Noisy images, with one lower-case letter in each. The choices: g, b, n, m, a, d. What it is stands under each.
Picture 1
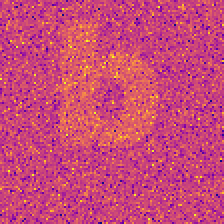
light b
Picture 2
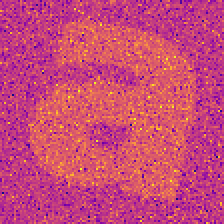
light a
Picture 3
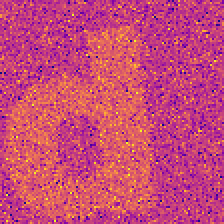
light d
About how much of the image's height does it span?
nearly all
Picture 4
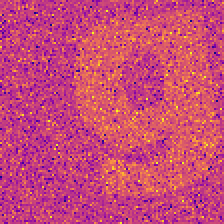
light g
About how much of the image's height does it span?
nearly all
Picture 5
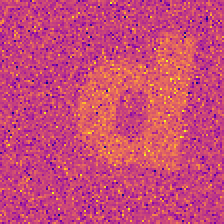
light d
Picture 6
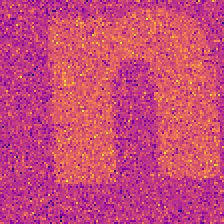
light n
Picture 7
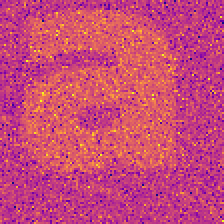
light a
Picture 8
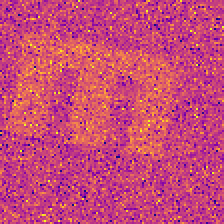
light m
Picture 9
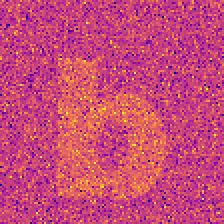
light b
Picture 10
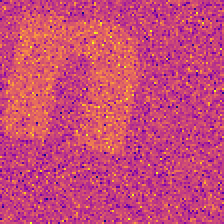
light n
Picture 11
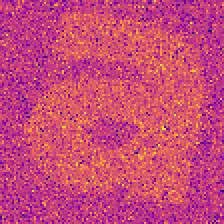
light a
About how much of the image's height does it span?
nearly all
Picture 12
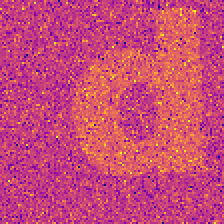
light d
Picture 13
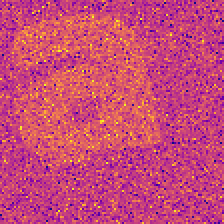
light a
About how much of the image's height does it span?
two thirds
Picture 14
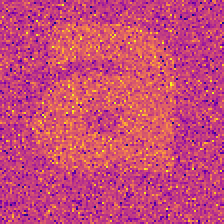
light a
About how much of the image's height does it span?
two thirds
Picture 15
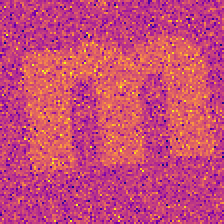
light m
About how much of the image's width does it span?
nearly all
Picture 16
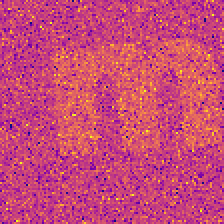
light m
